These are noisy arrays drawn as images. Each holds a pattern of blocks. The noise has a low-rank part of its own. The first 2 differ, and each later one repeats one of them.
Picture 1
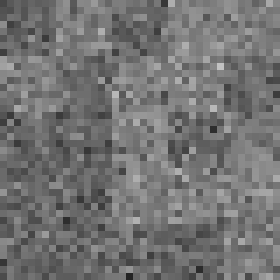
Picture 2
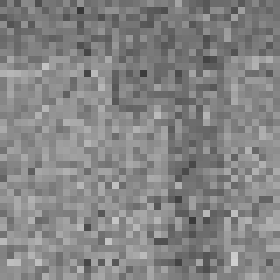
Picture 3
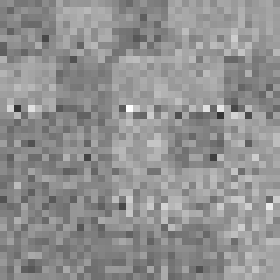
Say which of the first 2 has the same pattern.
1
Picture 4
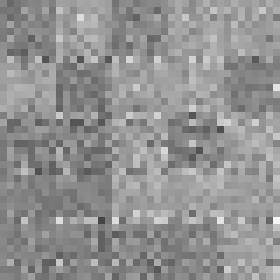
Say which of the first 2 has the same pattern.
1
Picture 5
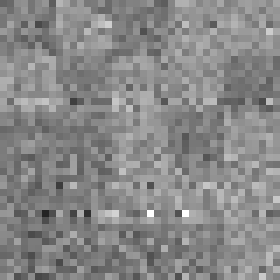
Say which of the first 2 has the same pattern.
1
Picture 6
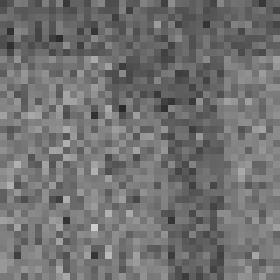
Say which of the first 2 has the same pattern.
2
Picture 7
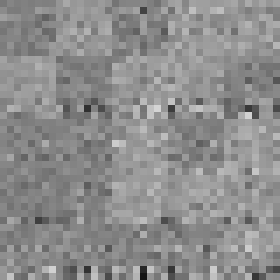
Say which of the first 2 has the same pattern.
1
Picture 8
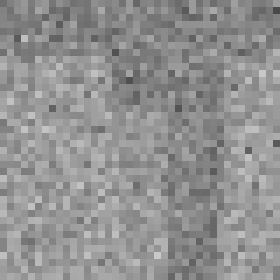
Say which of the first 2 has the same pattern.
2
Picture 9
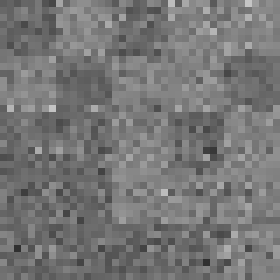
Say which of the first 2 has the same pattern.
1
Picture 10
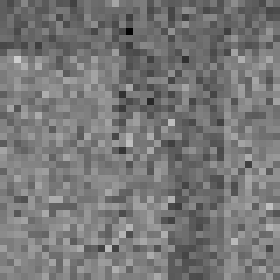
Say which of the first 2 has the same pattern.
2
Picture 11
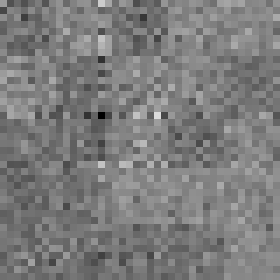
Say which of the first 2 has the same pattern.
1
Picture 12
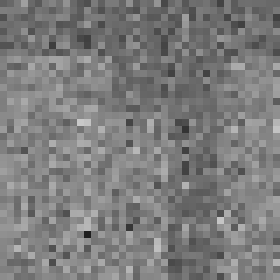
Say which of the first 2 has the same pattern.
2
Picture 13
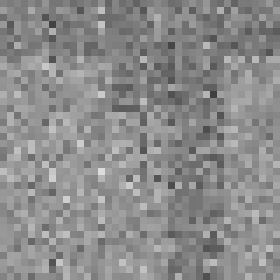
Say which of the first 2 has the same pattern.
2
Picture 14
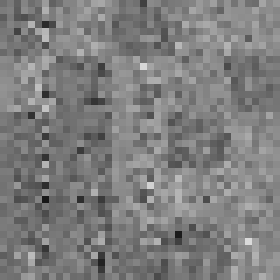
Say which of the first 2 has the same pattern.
1
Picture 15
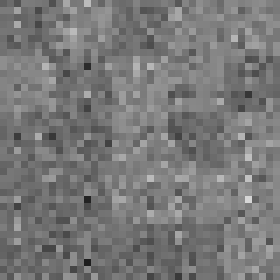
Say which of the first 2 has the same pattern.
1
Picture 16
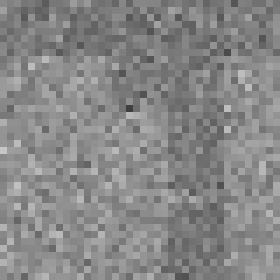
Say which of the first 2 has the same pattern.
2
